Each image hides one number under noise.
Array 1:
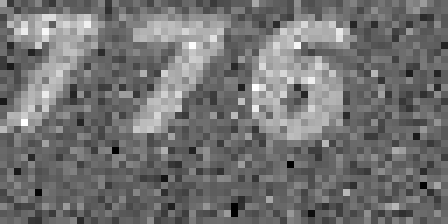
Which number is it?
776
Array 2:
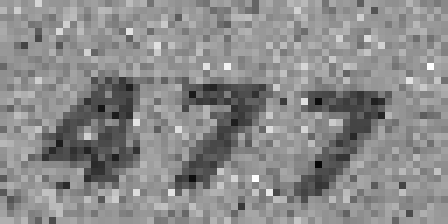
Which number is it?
477
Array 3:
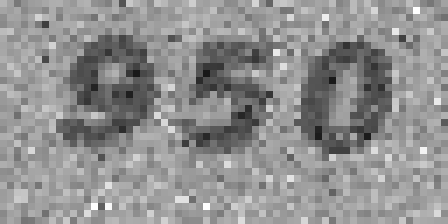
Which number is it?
950
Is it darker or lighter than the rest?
darker
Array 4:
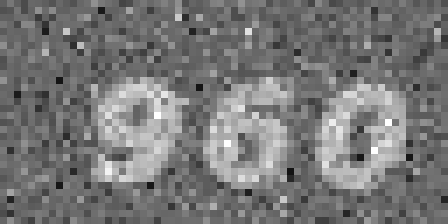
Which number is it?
960
